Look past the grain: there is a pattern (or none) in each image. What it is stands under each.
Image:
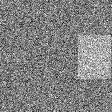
one block
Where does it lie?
middle right
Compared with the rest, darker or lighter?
lighter
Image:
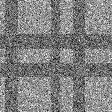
bands of rows crossing bands of columns
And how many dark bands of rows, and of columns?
2 and 3
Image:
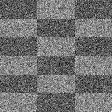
a checkerboard
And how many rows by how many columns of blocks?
6 by 3
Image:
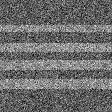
bands of rows
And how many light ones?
4
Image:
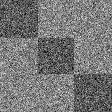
blocks along the diagonal
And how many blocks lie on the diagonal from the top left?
3
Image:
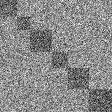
blocks along the diagonal
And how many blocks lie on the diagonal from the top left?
6
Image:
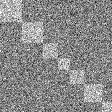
blocks along the diagonal
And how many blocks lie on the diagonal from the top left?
7
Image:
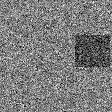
one block
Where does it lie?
middle right
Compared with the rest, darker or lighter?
darker
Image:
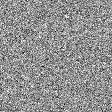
only noise
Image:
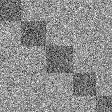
blocks along the diagonal
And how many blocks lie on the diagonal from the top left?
5
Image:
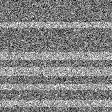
bands of rows
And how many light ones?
5
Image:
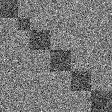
blocks along the diagonal
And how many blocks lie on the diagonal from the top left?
6
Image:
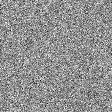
only noise
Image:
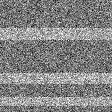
bands of rows
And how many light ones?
3
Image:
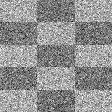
a checkerboard
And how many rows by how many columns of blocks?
5 by 3
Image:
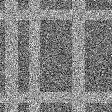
bands of rows crossing bands of columns
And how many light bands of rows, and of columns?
2 and 3
